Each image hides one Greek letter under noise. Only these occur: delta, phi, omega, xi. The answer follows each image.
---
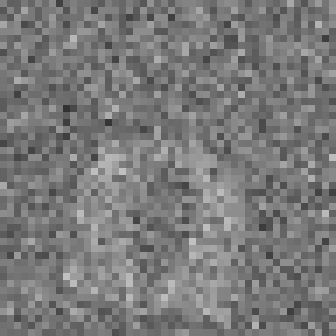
light omega
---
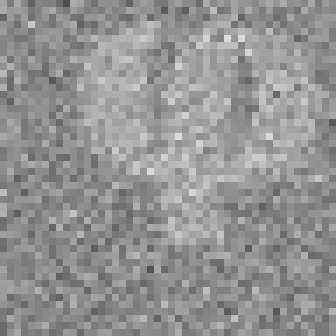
light phi
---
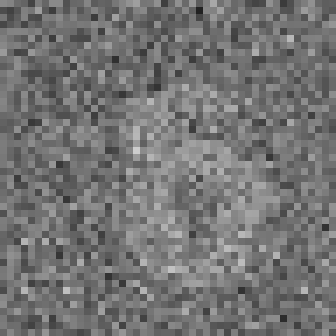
light delta
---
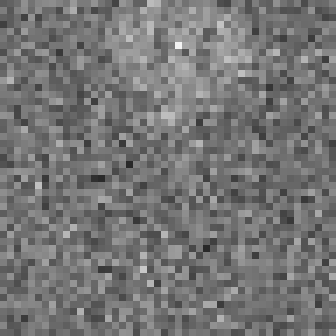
light phi, top middle
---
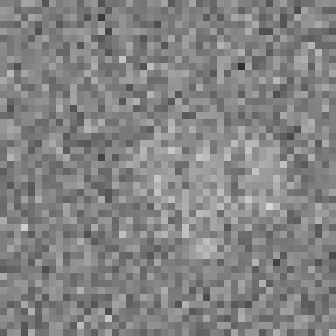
light phi
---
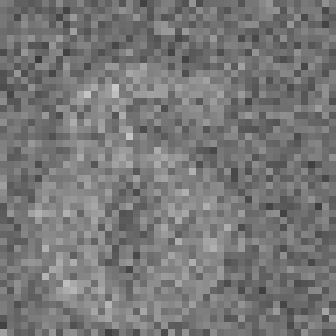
light delta
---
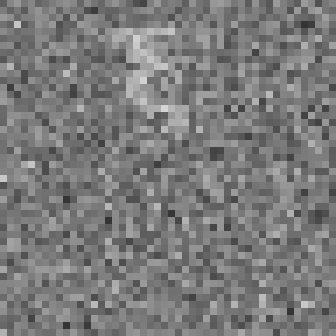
light xi, top middle
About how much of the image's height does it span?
a third
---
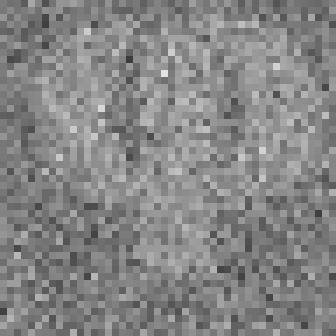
light phi
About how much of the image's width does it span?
nearly all
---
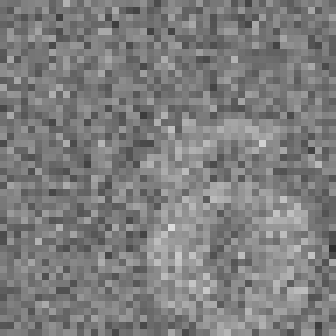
light delta
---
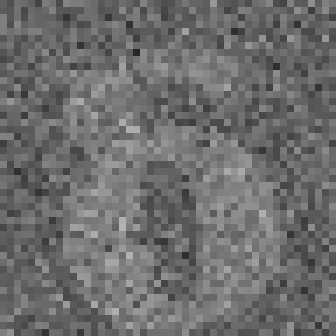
light delta
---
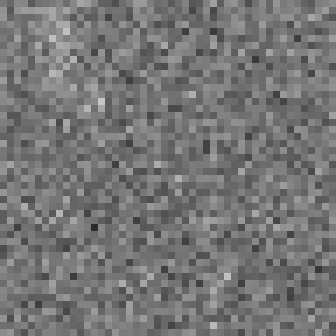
light xi, top left
